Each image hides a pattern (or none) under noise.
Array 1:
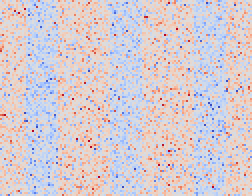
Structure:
vertical stripes
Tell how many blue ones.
3
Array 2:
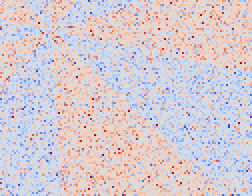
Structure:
spokes from one point
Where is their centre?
top left
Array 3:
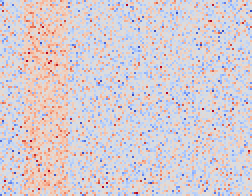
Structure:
one vertical stripe
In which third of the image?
left
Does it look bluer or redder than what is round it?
redder
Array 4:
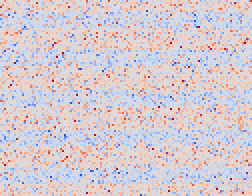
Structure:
horizontal stripes
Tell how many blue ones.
5
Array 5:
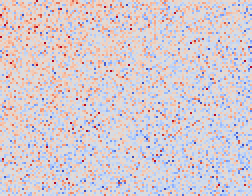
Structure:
a smooth slope
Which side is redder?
top left
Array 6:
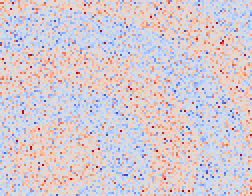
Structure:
rings round one point
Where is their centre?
bottom left
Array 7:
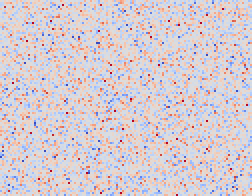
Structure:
only noise
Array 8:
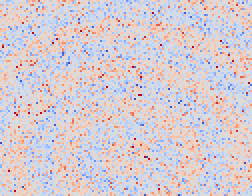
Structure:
rings round one point
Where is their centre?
bottom middle
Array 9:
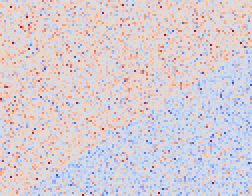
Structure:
a sharp edge
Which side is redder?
top left
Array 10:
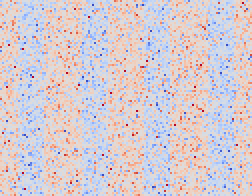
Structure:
vertical stripes
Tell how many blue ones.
4
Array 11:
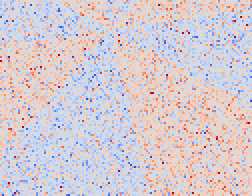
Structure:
spokes from one point
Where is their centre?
top middle
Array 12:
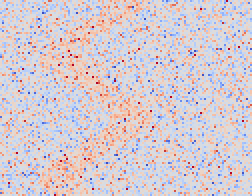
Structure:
a wavy band
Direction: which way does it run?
top to bottom
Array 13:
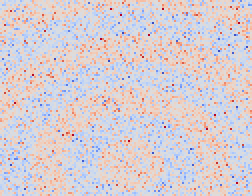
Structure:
rings round one point
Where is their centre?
bottom middle
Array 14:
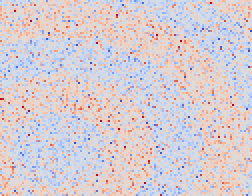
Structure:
rings round one point
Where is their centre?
bottom left
